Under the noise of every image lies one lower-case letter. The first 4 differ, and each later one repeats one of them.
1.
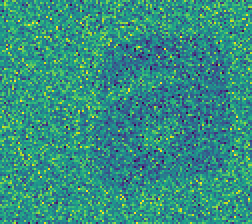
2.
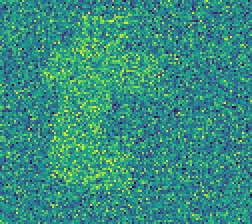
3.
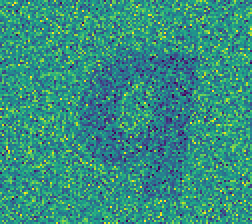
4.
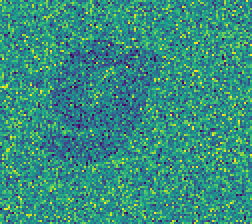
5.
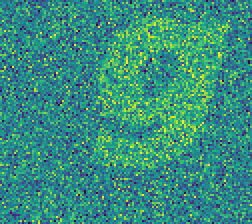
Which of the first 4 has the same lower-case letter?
4
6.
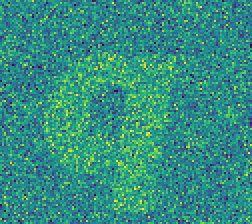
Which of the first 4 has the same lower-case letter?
3
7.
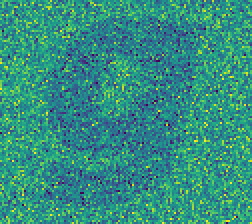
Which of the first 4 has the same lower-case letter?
4
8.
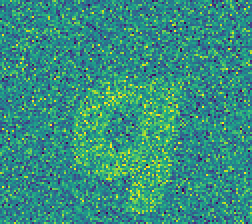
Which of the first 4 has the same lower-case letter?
3
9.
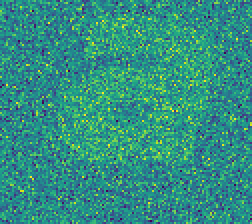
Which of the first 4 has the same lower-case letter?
1
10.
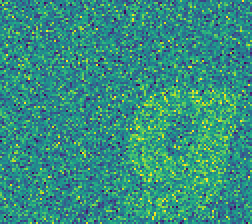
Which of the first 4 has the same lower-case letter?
4
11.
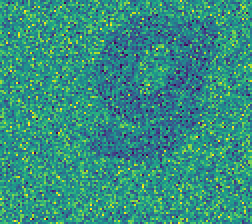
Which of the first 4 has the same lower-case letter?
4
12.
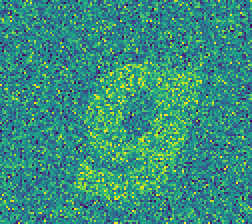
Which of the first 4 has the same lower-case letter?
4
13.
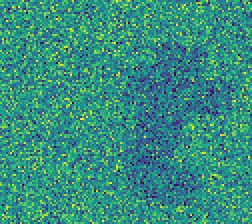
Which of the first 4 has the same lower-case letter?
2
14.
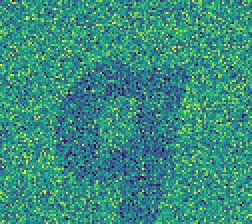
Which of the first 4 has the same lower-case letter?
3
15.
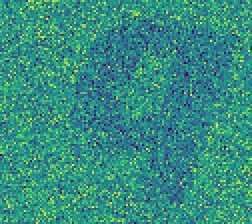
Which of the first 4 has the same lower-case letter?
3
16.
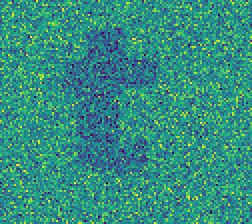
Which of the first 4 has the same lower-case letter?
2
